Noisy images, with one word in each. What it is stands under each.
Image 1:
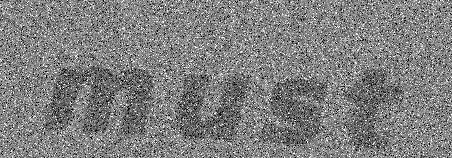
must
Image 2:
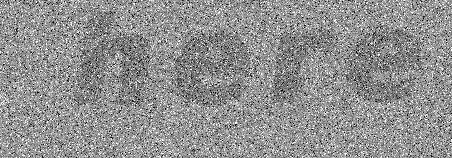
here
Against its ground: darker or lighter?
darker
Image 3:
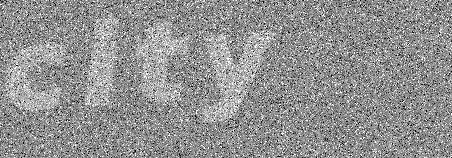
city
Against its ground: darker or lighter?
lighter
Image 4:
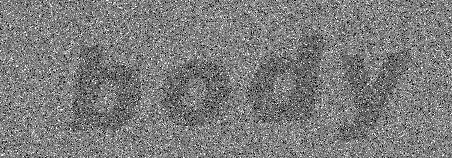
body
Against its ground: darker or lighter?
darker
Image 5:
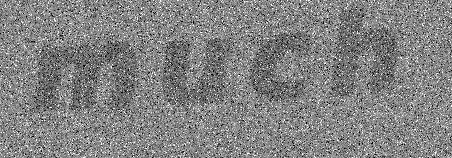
much
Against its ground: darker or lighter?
darker
